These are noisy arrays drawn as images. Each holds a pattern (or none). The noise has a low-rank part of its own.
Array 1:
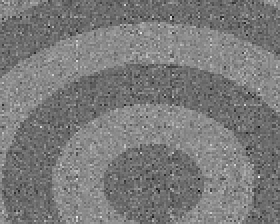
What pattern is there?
rings round one point
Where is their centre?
bottom middle
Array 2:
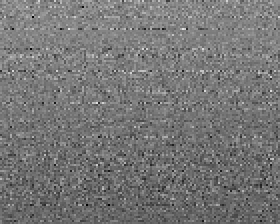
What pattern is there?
a smooth slope
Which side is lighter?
top
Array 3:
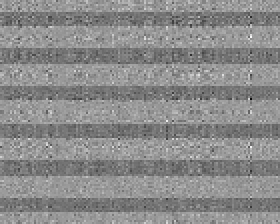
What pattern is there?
horizontal stripes
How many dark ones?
6
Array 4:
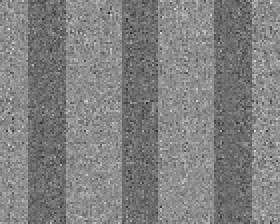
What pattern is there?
vertical stripes
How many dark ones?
3
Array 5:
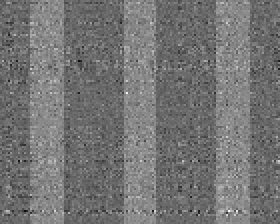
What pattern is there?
vertical stripes
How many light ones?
3
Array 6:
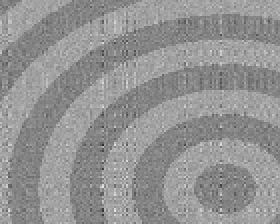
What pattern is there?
rings round one point
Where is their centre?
bottom right
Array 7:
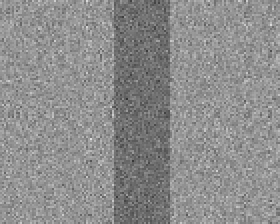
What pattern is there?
one vertical stripe
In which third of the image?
middle
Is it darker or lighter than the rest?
darker
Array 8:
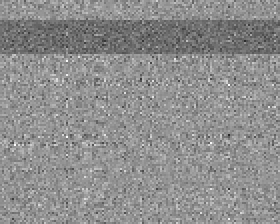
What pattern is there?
one horizontal stripe
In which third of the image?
top
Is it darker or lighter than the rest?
darker
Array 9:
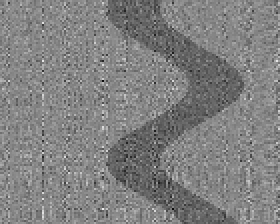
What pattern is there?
a wavy band
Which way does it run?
top to bottom
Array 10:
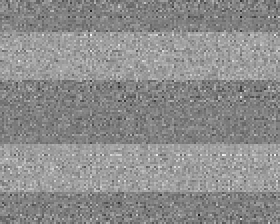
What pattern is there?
horizontal stripes
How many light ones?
2
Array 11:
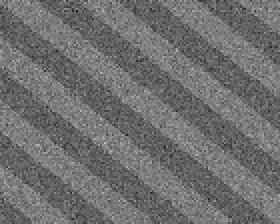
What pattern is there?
diagonal stripes
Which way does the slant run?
top left to bottom right
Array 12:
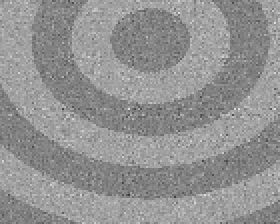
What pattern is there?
rings round one point
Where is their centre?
top middle
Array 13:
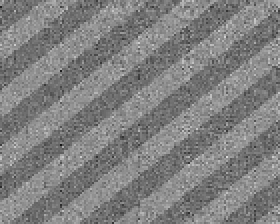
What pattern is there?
diagonal stripes
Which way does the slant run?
bottom left to top right
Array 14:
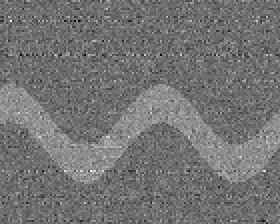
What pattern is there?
a wavy band
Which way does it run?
left to right
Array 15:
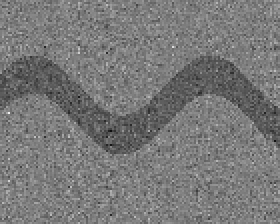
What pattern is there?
a wavy band
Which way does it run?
left to right
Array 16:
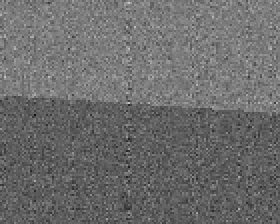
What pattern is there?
a sharp edge
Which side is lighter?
top
